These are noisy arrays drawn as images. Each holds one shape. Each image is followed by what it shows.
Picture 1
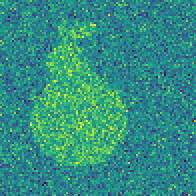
pear
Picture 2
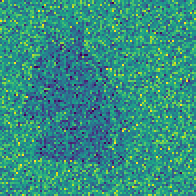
chess knight
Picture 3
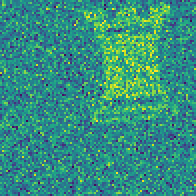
chess rook
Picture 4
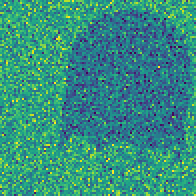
ghost
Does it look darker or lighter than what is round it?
darker
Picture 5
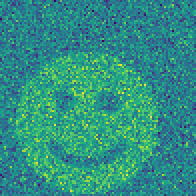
smiling face
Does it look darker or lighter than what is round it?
lighter
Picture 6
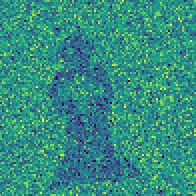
chess bishop
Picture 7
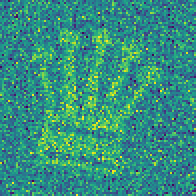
chess queen
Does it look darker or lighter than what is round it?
lighter
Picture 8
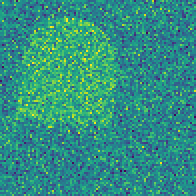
ghost
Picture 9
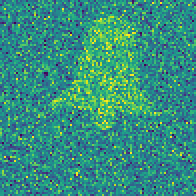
bell
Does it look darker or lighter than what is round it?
lighter
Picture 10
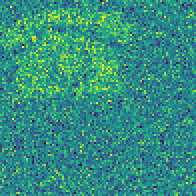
telephone
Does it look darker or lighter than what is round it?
lighter
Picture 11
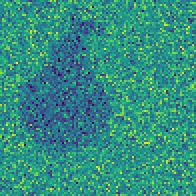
pear
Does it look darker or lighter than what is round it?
darker
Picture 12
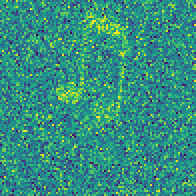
pair of musical notes
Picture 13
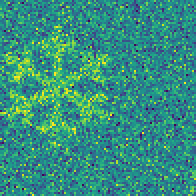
snowflake
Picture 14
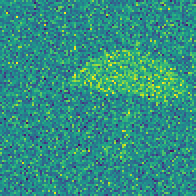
umbrella
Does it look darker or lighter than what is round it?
lighter
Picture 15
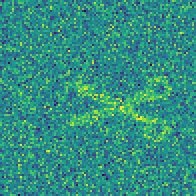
pair of scissors
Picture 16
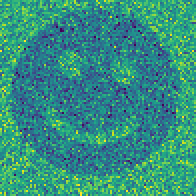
smiling face
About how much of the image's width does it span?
nearly all
